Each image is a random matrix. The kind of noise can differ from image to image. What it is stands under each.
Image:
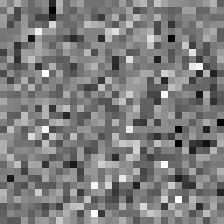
heavy tails
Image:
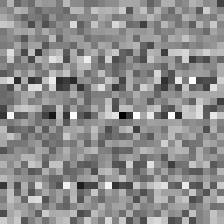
rows of uneven size
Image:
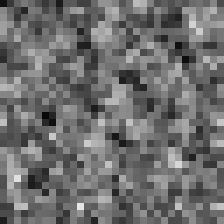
blotchy
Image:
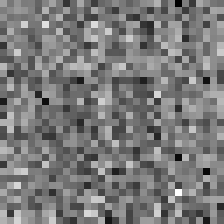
low rank plus noise
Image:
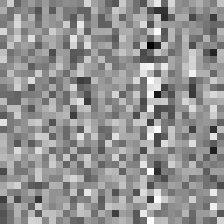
columns of uneven size
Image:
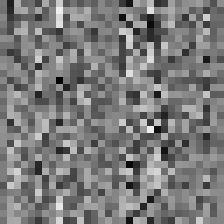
columns of uneven size
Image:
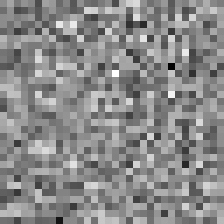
low rank plus noise
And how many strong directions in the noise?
five to eight
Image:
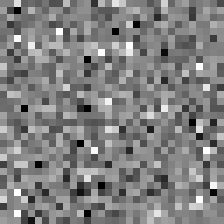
heavy tails
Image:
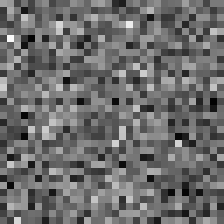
low rank plus noise
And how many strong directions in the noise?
five to eight
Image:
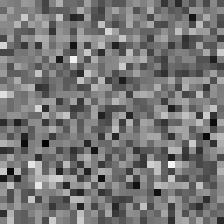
independent entries
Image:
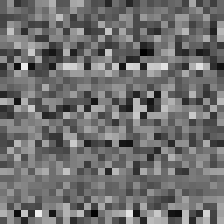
rows of uneven size
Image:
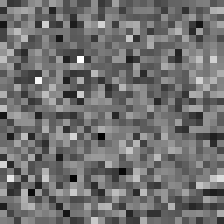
low rank plus noise
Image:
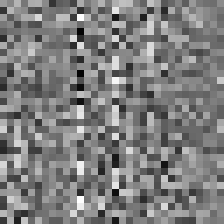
columns of uneven size
